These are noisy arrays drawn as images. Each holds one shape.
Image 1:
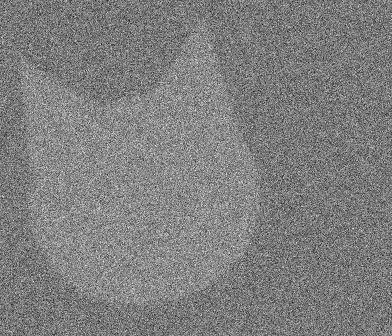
cat's head
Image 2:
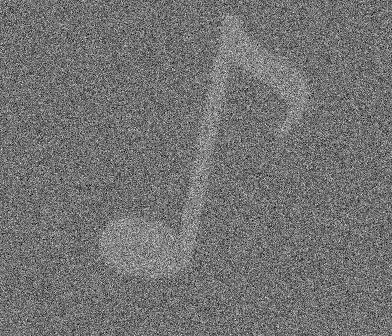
musical note
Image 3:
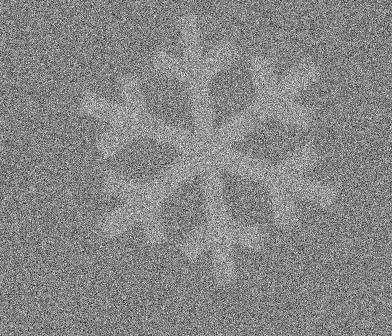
snowflake
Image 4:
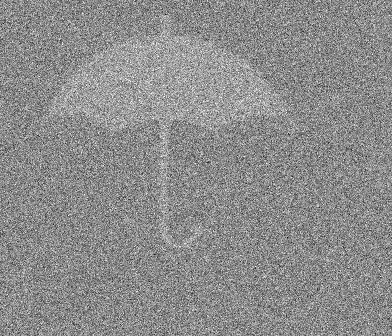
umbrella
